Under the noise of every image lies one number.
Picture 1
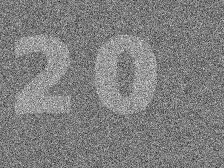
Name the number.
20
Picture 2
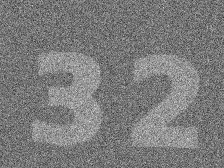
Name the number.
32
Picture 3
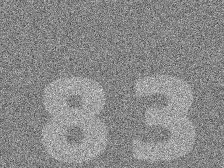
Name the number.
83
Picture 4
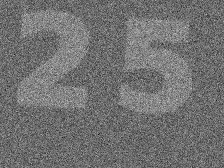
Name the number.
25
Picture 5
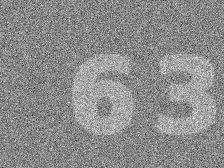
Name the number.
63
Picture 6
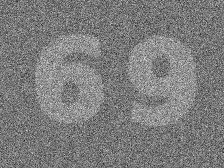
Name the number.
69
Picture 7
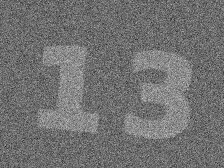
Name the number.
13
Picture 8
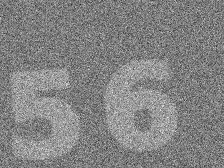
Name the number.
56
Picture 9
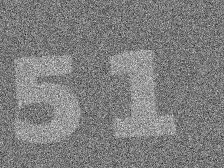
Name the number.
51
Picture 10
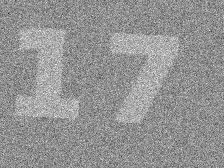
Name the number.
17
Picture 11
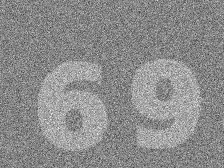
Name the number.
69
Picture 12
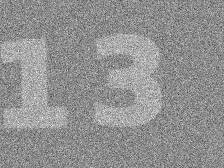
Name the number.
13
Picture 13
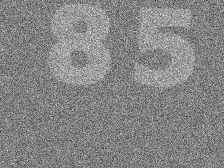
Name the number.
85
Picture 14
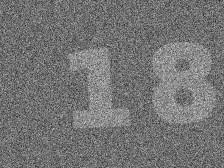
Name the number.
18
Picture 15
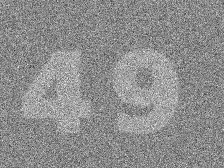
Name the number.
49
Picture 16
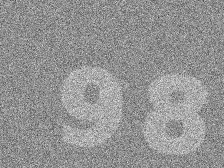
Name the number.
98
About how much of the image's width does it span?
two thirds
